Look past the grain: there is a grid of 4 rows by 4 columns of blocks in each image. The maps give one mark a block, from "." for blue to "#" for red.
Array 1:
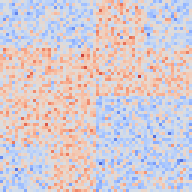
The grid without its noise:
. . # .
# # # #
# # . .
. # . .
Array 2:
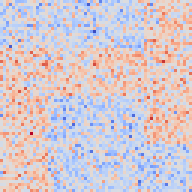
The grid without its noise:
. . . #
# # # #
# . . #
# . . .
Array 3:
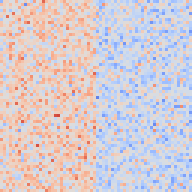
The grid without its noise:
# # . .
# # . .
# # . .
# # . .
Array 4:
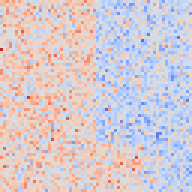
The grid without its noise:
# # . .
# # . .
# # . .
# # # .
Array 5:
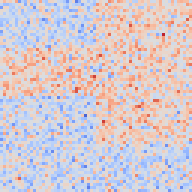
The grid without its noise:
. . # #
# # # #
. . # #
. . . .
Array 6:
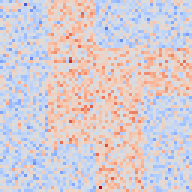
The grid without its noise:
. # . .
. # # #
. # # .
. . # .
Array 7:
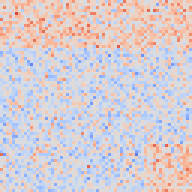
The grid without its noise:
# # # #
. . . .
. . . .
. . . #
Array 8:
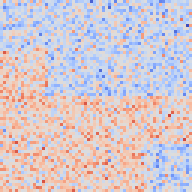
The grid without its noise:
. . . .
# . . .
# # # #
# # # .
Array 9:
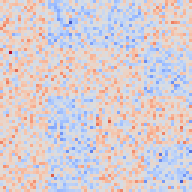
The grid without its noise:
# . . #
# # # .
# . # #
# . # .
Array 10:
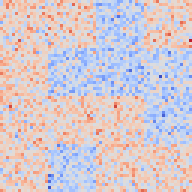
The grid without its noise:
# # . #
# . . .
# # # .
# . # #
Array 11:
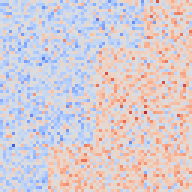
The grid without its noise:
. . . #
. . # #
. . # #
. # # #
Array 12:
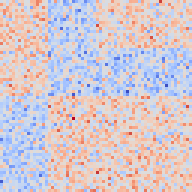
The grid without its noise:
# . # #
# . . .
. # # #
. # # #
